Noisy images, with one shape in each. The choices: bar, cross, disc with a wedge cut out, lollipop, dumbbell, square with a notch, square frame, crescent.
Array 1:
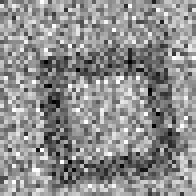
square frame
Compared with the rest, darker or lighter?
darker
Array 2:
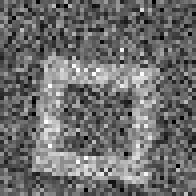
square frame
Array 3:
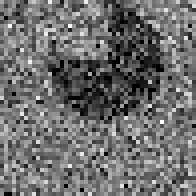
disc with a wedge cut out
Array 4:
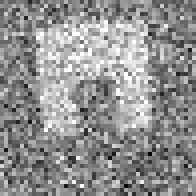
square with a notch
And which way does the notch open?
down
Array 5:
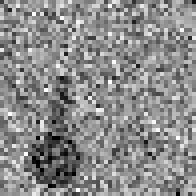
lollipop
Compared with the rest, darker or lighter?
darker
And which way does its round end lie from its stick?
down
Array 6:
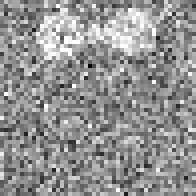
dumbbell
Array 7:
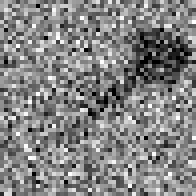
lollipop
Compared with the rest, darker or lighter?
darker
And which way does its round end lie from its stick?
up and right
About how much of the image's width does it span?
half
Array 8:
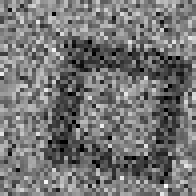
square frame
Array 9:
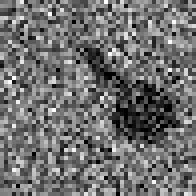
lollipop
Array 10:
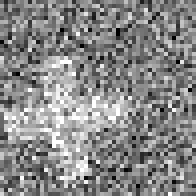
cross
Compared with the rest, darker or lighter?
lighter
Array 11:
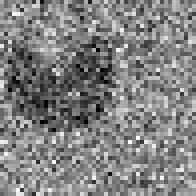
disc with a wedge cut out
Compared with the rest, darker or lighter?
darker
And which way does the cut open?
up
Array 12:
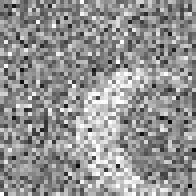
crescent
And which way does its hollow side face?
right
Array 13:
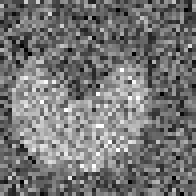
disc with a wedge cut out
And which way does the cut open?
up
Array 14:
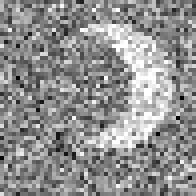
crescent
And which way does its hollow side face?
left
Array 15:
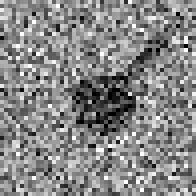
lollipop
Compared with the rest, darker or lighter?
darker
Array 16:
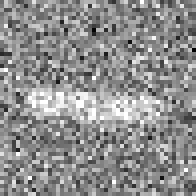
bar
